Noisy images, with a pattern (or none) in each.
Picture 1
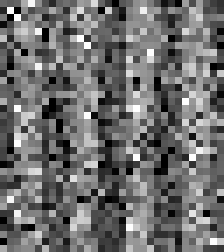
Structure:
vertical stripes
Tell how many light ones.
4
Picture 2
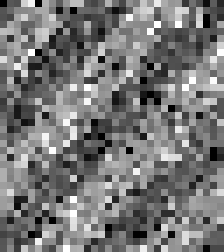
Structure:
diagonal stripes
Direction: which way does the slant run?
bottom left to top right
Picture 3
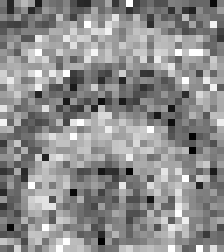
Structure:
rings round one point
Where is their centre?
bottom middle
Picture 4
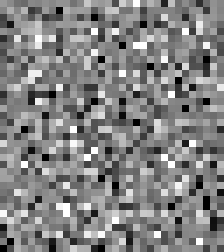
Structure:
only noise
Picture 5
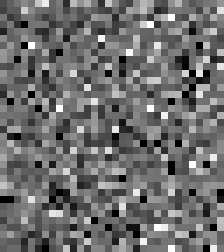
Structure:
only noise
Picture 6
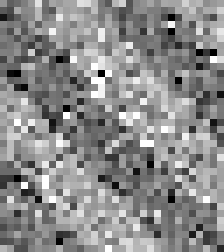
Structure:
diagonal stripes
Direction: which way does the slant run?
top left to bottom right
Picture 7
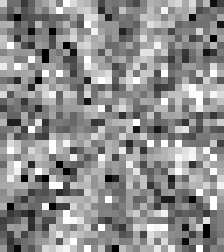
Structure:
spokes from one point
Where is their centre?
centre
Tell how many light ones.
8
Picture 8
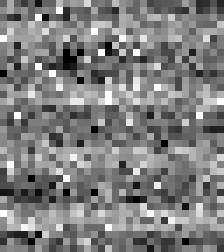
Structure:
horizontal stripes
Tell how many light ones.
4
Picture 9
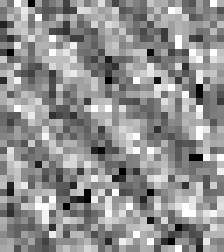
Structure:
diagonal stripes
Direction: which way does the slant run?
top left to bottom right
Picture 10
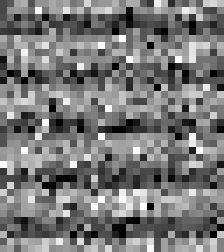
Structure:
horizontal stripes
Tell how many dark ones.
5
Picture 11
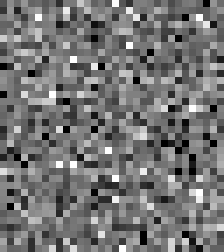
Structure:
only noise
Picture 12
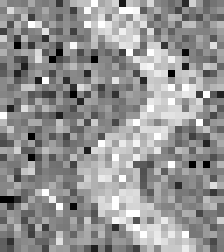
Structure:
a wavy band
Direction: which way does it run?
top to bottom
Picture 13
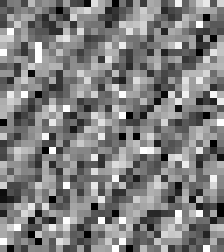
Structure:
diagonal stripes
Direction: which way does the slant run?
bottom left to top right
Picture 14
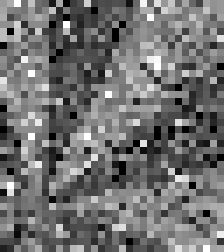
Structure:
spokes from one point
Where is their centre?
bottom left
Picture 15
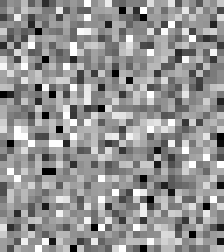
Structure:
only noise
